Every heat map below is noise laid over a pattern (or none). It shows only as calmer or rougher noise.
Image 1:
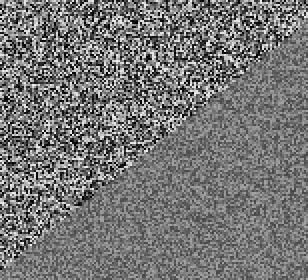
a sharp edge
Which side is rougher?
top left
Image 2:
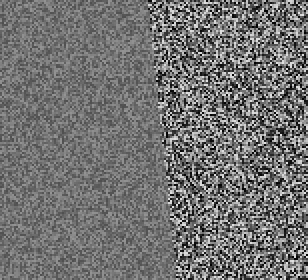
a sharp edge
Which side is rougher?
right
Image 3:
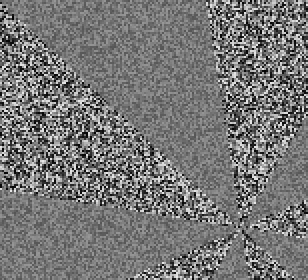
spokes from one point
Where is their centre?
bottom right
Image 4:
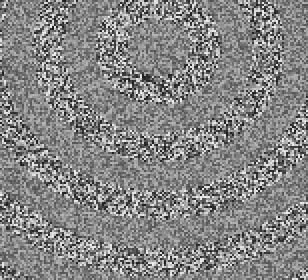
rings round one point
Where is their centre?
top middle
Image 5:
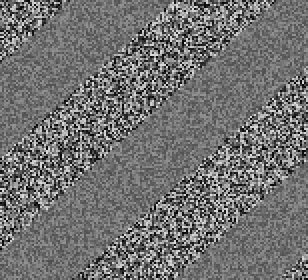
diagonal stripes
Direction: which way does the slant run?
bottom left to top right
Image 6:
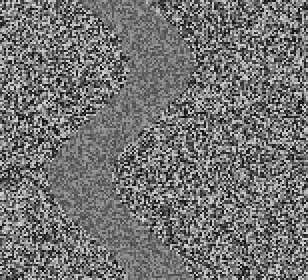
a wavy band
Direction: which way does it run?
top to bottom
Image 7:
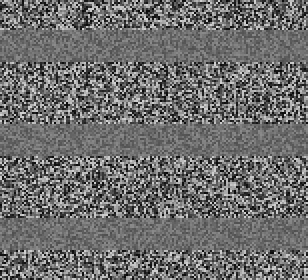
horizontal stripes
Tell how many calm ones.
3
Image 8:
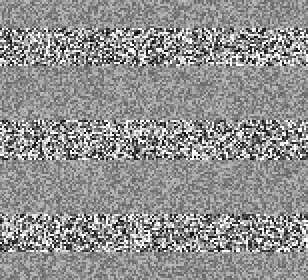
horizontal stripes
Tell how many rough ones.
3
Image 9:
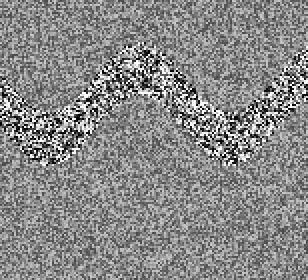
a wavy band
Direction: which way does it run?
left to right
